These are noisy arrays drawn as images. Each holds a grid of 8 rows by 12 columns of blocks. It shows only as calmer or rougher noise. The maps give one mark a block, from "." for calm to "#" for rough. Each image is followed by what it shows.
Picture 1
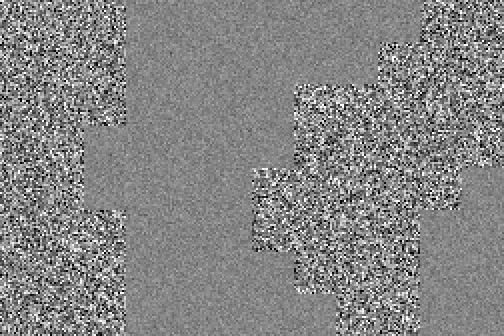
# # # . . . . . . . # #
# # # . . . . . . # # #
# # # . . . . # # # # #
# # . . . . . # # # # #
# # . . . . # # # # # .
# # # . . . # # # # . .
# # # . . . . # # # . .
# # # . . . . . # # . .
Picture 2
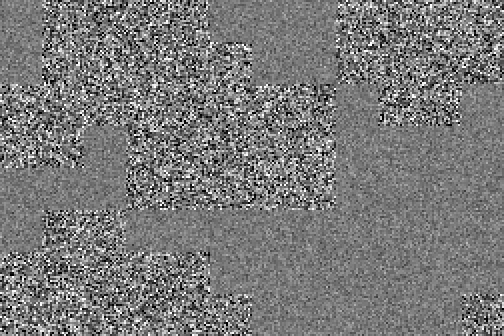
. # # # # . . . # # # #
. # # # # # . . # # # #
# # # # # # # # . # # .
# # . # # # # # . . . .
. . . # # # # # . . . .
. # # . . . . . . . . .
# # # # # . . . . . . .
# # # # # # . . . . . #
